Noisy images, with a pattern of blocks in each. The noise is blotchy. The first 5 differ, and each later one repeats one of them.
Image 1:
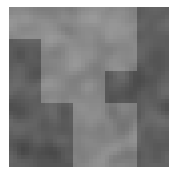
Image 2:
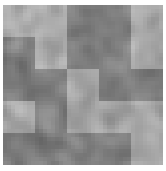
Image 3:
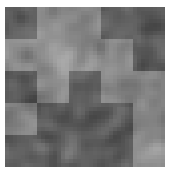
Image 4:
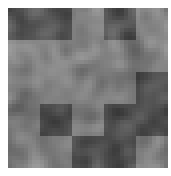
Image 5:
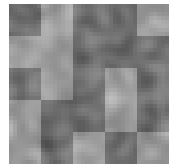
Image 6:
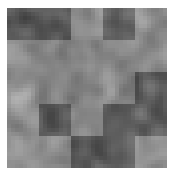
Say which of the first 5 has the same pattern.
4
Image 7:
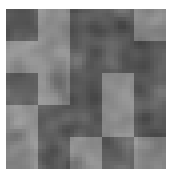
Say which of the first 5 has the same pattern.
5
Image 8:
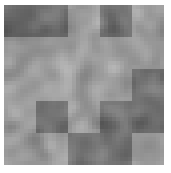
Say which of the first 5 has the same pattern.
4
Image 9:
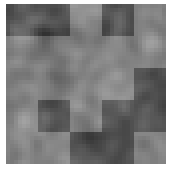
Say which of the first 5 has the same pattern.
4
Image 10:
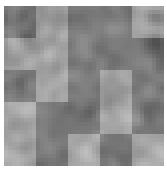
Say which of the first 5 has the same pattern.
5
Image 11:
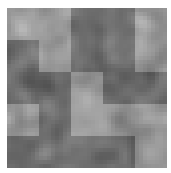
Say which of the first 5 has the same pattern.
2
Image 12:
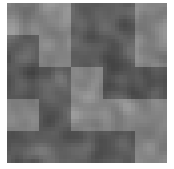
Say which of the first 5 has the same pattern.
2
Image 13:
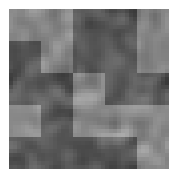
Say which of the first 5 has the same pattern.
2
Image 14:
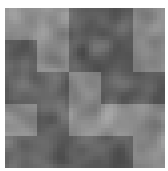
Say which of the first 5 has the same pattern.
2
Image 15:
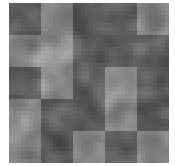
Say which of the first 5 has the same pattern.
5
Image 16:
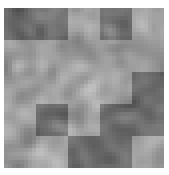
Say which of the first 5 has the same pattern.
4
